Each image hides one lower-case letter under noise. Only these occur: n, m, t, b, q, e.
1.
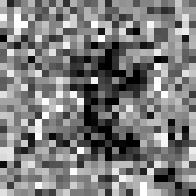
t
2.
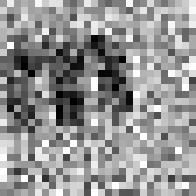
m
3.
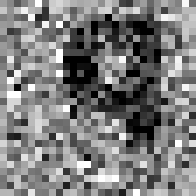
q
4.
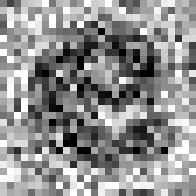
e
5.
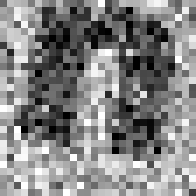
n
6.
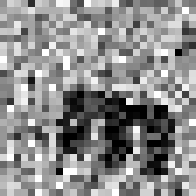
m
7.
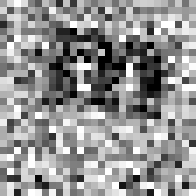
m
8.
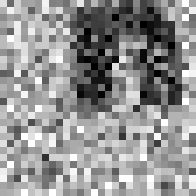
n
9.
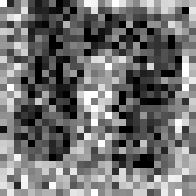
n
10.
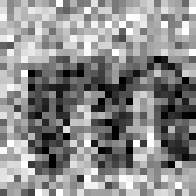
m
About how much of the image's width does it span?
nearly all
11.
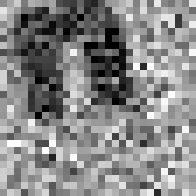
n
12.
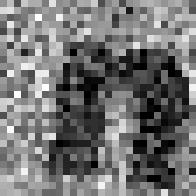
n
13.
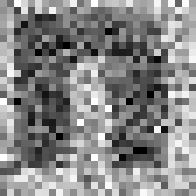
n
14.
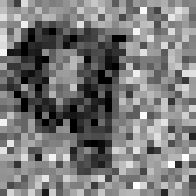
q
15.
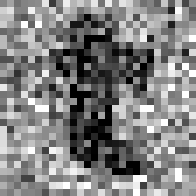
t
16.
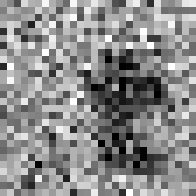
t
